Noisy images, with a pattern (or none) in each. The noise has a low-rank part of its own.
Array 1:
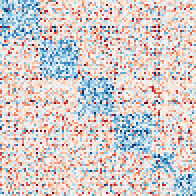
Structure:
blocks along the diagonal
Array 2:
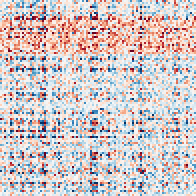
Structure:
one band of rows
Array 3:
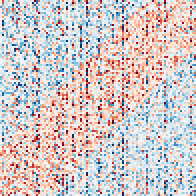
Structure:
a diagonal band
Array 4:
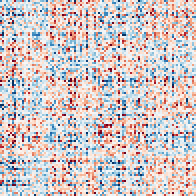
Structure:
a checkerboard
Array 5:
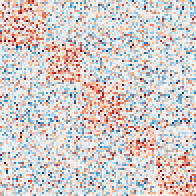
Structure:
blocks along the diagonal
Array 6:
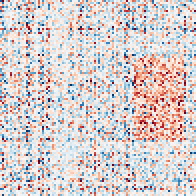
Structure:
one block
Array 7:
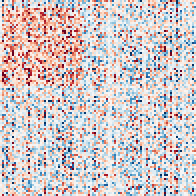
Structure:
one block
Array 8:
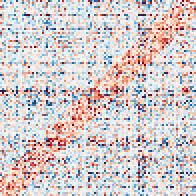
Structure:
a diagonal band
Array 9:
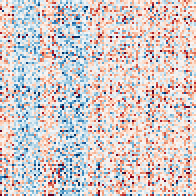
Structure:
bands of columns
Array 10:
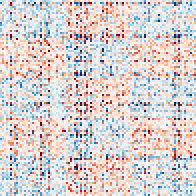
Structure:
a checkerboard
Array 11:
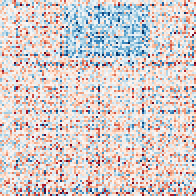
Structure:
one block
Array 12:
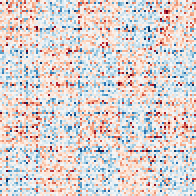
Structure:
a checkerboard
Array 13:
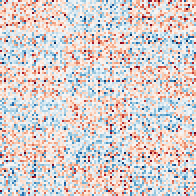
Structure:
a checkerboard
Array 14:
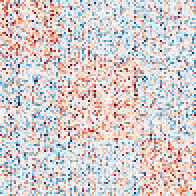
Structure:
blocks along the diagonal
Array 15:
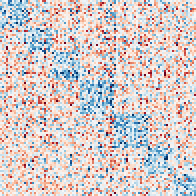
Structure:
blocks along the diagonal
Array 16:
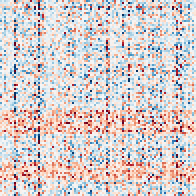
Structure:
bands of rows
